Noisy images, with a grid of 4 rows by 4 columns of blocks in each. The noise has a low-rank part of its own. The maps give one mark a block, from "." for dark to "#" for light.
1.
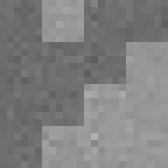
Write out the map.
.#..
...#
..##
.###
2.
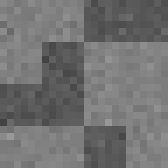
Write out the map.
##..
#.##
..##
##.#
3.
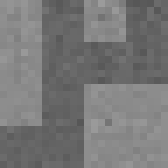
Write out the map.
#.#.
#...
#.##
..##
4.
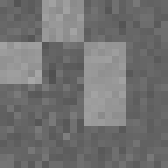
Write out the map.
.#..
#.#.
..#.
....
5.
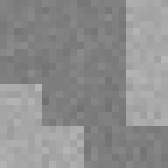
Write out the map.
...#
...#
#..#
##..
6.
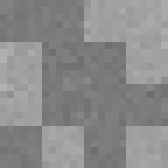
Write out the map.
..##
#..#
#...
.#.#
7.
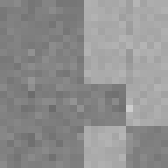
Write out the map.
..##
..##
...#
..#.
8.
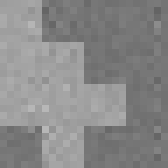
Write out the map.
#...
##..
###.
.#..
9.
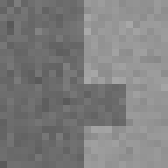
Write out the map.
..##
..##
...#
..##
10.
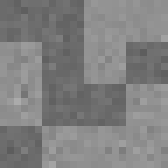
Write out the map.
..##
#.#.
#..#
.###
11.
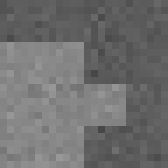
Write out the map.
....
##..
###.
##..
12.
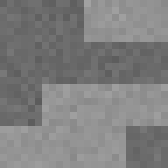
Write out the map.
..##
....
.###
###.
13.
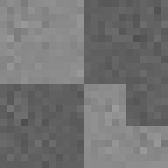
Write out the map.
##..
##..
..#.
..##
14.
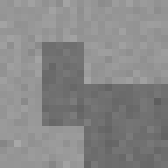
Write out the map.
####
#.##
#...
##..
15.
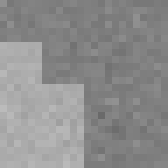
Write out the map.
....
#...
##..
##..
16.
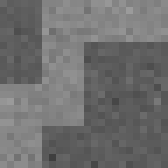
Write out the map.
.###
.#..
##..
#...
